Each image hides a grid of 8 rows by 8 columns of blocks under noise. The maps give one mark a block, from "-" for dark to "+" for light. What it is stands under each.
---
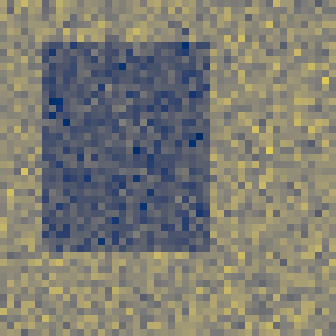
+ + + + + + + +
+ - - - - + + +
+ - - - - + + +
+ - - - - + + +
+ - - - - + + +
+ - - - - + + +
+ + + + + + + +
+ + + + + + + +
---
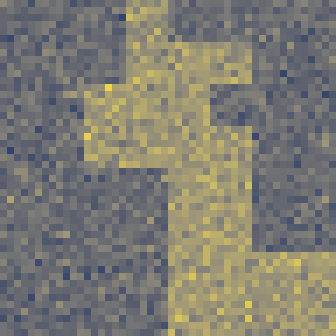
- - - + - - - -
- - - + + + - -
- - + + + - - -
- - + + + + - -
- - - - + + - -
- - - - + + - -
- - - - + + + +
- - - - + + + +
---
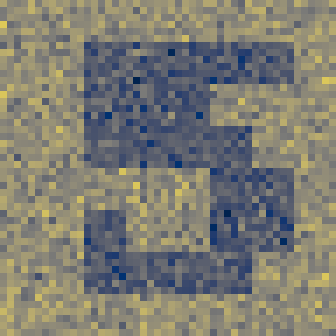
+ + + + + + + +
+ + - - - - - +
+ + - - - + + +
+ + - - - - + +
+ + + + + - - +
+ + - + + - - +
+ + - - - - + +
+ + + + + + + +
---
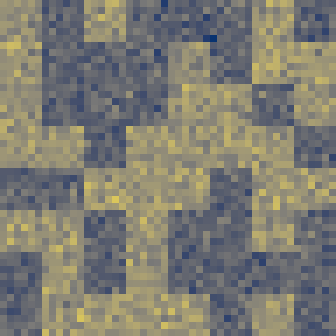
+ - + - - - + -
+ - - - + - + +
+ - - - + + - +
+ + - + + + + -
- - + + + - + +
+ + - + - - + -
- + - + - - - -
- + + + + - + -
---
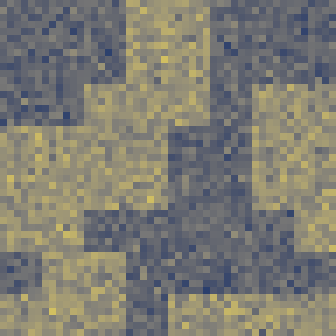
- - - + + - - -
- - - + + - - -
- - + + + - + +
+ + + + - - + +
+ + + + - - + +
+ + - - - - - +
- + + - - - - -
+ + + - + + + +
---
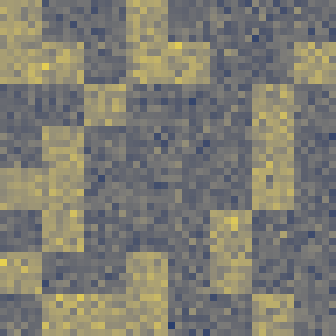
+ - - + - - - -
+ + - + + - - +
- - + - - - + -
- + - - - - + -
+ + - - - - + -
- + - - - + - -
+ - - + - + - -
- + + + - - + -
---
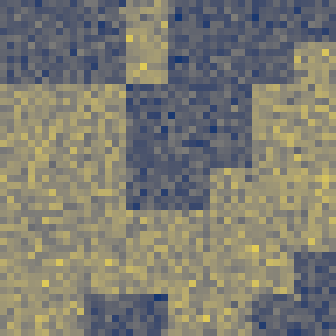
- - - + - - - -
- - - + - - - +
+ + + - - - + +
+ + + - - - + +
+ + + - - + + +
+ + + + + + + +
+ + + + + + + -
+ + - - + + - -
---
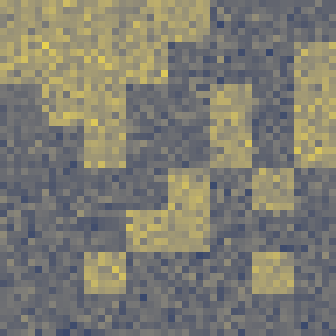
+ + + + + - - -
+ + + + - - - +
- + + - - + - +
- - + - - + - +
- - - - + - + -
- - - + + - - -
- - + - - - + -
- - - - - - - -
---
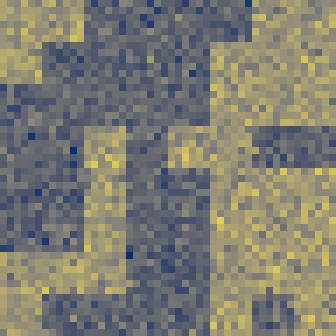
+ + - - - - + +
+ - - - - + + +
- - - - - + + +
- - + - + + - -
- - + - - + + +
- - + - - + + +
+ + + - - + + +
+ - - - - + - +
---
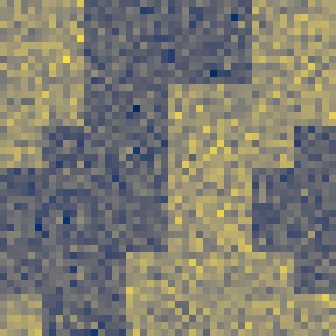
+ + - - - - + +
+ + - - - - + +
+ + - - + + + +
+ - - - + + + -
- - - - + + - -
- - - - + + - -
- - - + + + + -
+ - - + + + + +
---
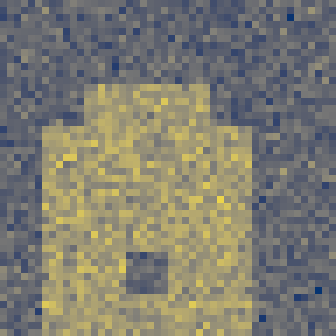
- - - - - - - -
- - - - - - - -
- - + + + - - -
- + + + + + - -
- + + + + + - -
- + + + + + - -
- + + - + + - -
- + + + + + - -
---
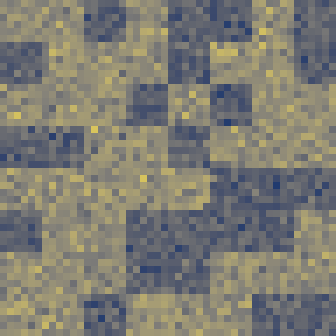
+ + - + - - + -
- + + + - + + -
+ + + - + - + +
- - + + - + + +
+ + + + + - - -
- + + - - - - +
+ + + - - + + +
+ + - + + + - -
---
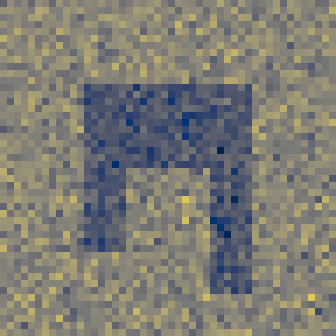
+ + + + + + + +
+ + + + + + + +
+ + - - - - + +
+ + - - - - + +
+ + - + + - + +
+ + - + + - + +
+ + + + + - + +
+ + + + + + + +
